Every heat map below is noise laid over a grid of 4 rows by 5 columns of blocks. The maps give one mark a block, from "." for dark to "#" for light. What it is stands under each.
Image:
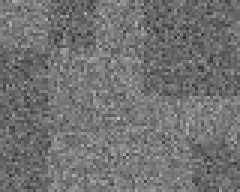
# . # . .
. # # . .
. # # # #
. # # # .
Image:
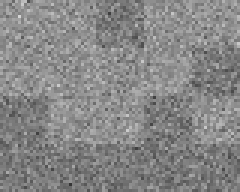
# # . # #
# # # # .
. # # . #
. . . . .
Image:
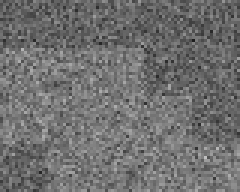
. . . . .
# # # . .
# # # # .
. # # # #
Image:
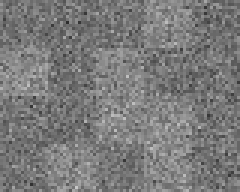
. . . # .
# . # . .
. . # # .
. # . # .
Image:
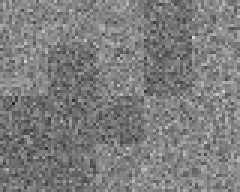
# # # . #
# . # . #
. . . # #
. . # # #
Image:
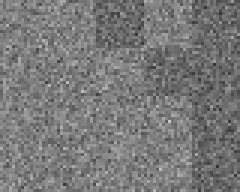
# # . # .
# # # . .
# # # # .
# # # # .
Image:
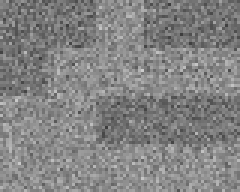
. . # . .
. # # # #
# # . . .
# # # # #
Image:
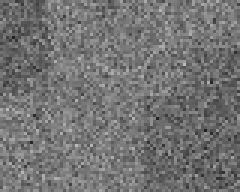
. # # # #
. # # # .
# # # . .
# # # . .
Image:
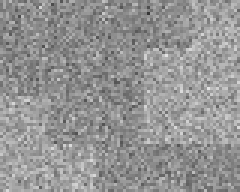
. . . . #
. . . # #
# . . # #
# # . . .
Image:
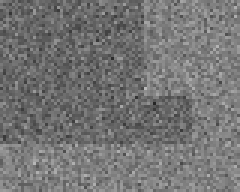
. . . # #
. . . # #
. . . . #
# # # # #
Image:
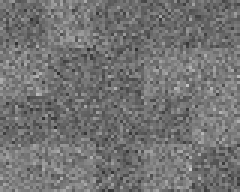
. # . . .
# . . # #
. . . . #
# # . # .
